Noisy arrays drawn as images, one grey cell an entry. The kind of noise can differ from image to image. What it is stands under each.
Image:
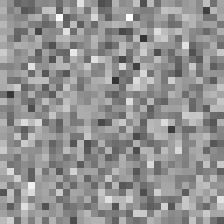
independent entries
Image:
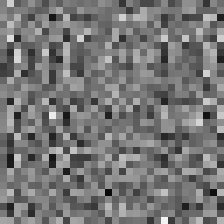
low rank plus noise
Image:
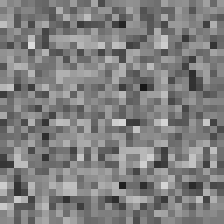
low rank plus noise
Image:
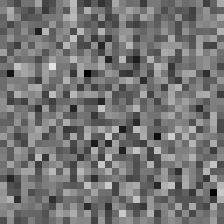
low rank plus noise
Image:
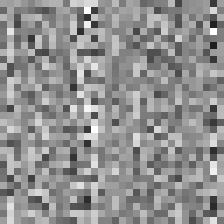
columns of uneven size
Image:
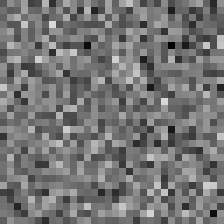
independent entries
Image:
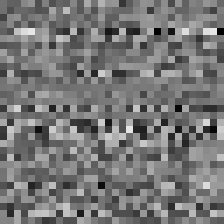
rows of uneven size
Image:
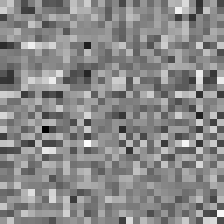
low rank plus noise
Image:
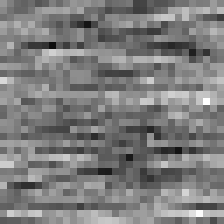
streaked along the rows
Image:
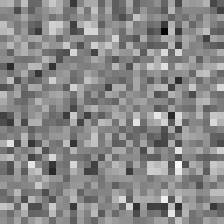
low rank plus noise
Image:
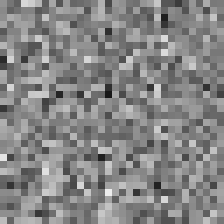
low rank plus noise
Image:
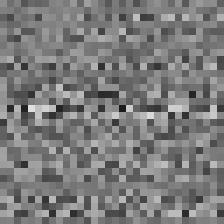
rows of uneven size
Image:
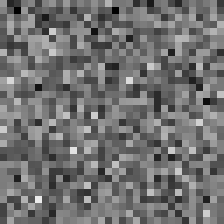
independent entries
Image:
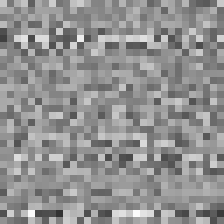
rows of uneven size
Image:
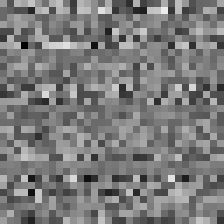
rows of uneven size
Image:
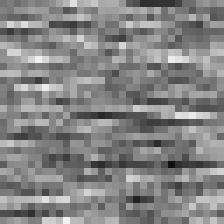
streaked along the rows
